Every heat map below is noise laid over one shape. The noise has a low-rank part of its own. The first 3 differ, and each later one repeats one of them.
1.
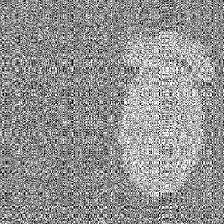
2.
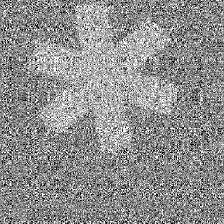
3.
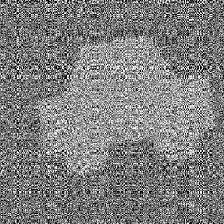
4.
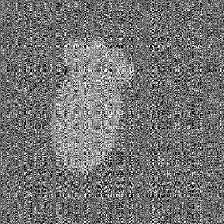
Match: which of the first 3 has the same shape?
1
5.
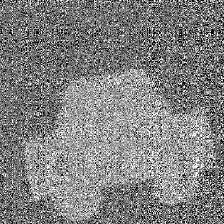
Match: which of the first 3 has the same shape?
3
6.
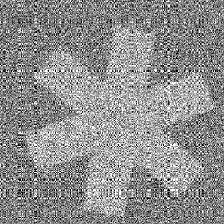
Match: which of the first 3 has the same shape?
2
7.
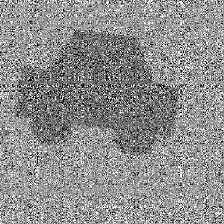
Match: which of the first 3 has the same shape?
3
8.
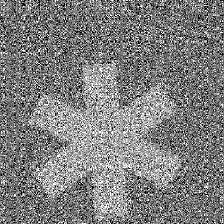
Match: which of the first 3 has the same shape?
2
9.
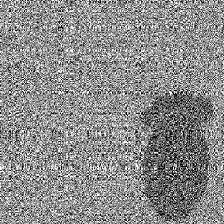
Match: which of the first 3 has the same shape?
1
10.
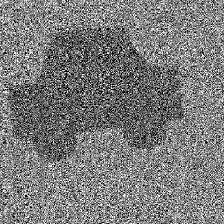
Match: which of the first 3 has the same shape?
3
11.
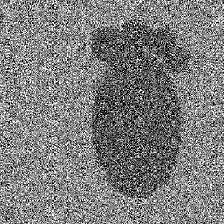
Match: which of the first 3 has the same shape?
1
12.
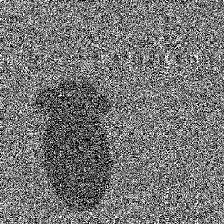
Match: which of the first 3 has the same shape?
1
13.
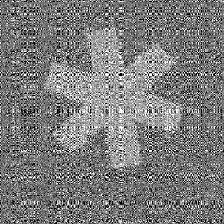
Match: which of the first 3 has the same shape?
2
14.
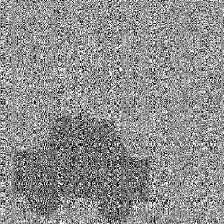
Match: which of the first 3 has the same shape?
3
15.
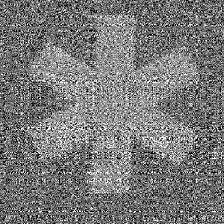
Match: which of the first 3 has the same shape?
2
